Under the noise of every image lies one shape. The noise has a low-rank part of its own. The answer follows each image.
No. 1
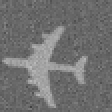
light airplane
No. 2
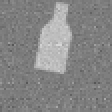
light bottle
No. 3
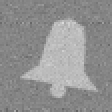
light bell
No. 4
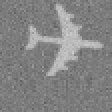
light airplane
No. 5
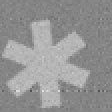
light asterisk
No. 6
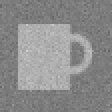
light cup
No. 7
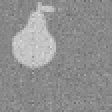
light pear
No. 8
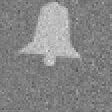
light bell
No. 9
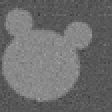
light bear's head
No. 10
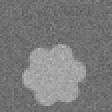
light flower
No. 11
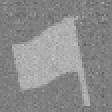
light flag
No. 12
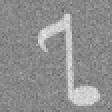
light musical note
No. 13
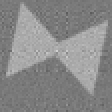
light bow tie
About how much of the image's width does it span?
nearly all
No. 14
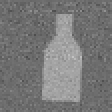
light bottle
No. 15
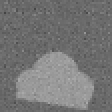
light cloud
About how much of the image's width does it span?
two thirds
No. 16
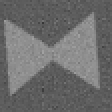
light bow tie
